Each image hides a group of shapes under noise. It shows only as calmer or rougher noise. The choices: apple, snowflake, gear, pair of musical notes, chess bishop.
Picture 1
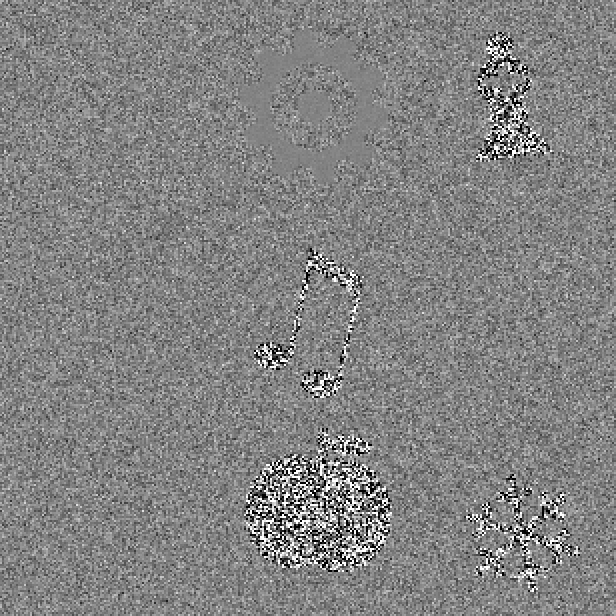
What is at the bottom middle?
apple
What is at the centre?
pair of musical notes
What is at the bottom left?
nothing
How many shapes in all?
5
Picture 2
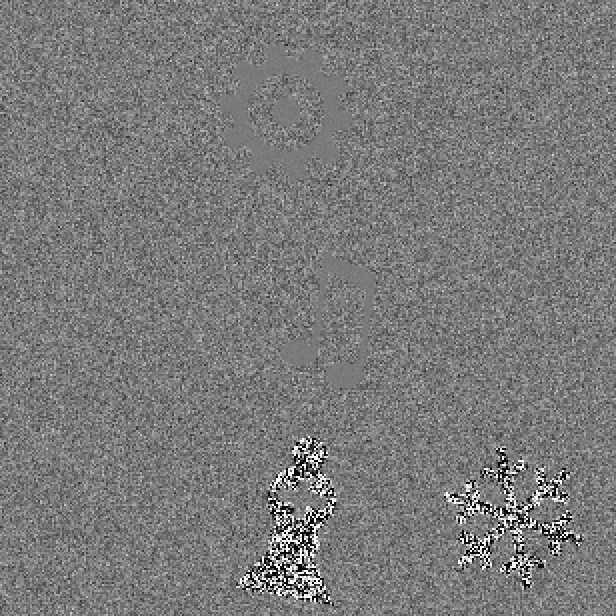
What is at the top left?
nothing
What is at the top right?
nothing
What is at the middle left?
nothing
